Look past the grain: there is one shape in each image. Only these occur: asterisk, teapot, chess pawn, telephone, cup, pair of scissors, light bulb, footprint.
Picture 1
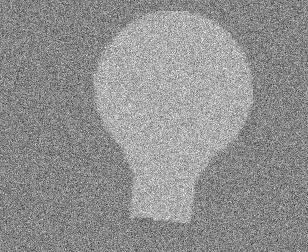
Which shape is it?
light bulb
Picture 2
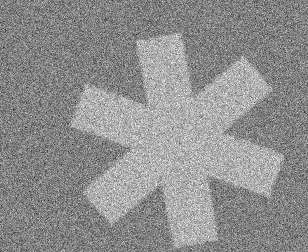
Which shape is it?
asterisk
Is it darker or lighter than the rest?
lighter
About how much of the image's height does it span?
nearly all
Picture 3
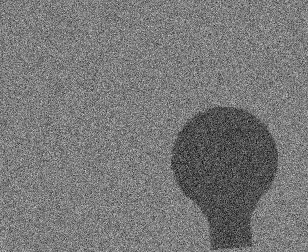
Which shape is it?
light bulb
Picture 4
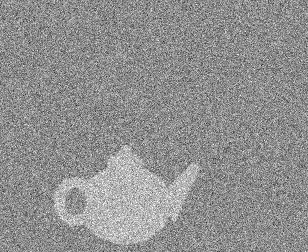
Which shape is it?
teapot
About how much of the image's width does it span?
half
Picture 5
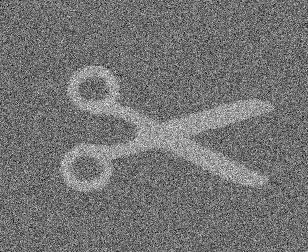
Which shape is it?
pair of scissors
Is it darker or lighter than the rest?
lighter
